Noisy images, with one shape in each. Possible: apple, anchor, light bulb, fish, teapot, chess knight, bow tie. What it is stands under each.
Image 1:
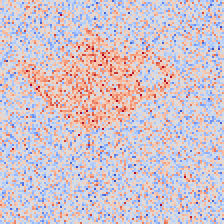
teapot
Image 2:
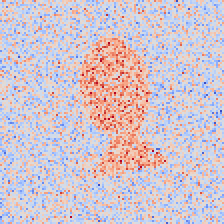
fish
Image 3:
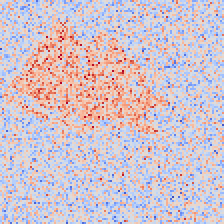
chess knight
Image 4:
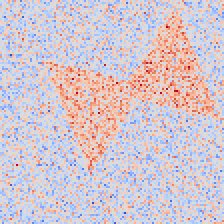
bow tie
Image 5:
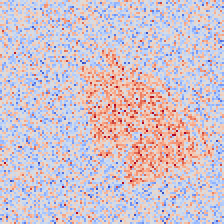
chess knight
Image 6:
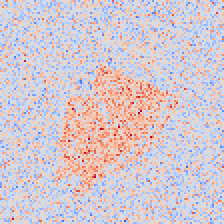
chess knight
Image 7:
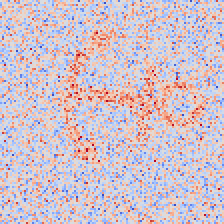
anchor
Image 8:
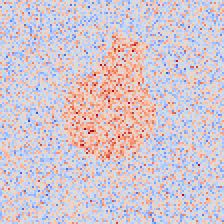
light bulb
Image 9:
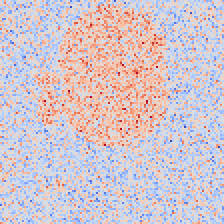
apple
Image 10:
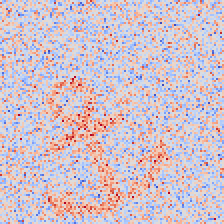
anchor
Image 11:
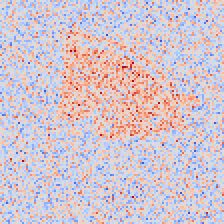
chess knight
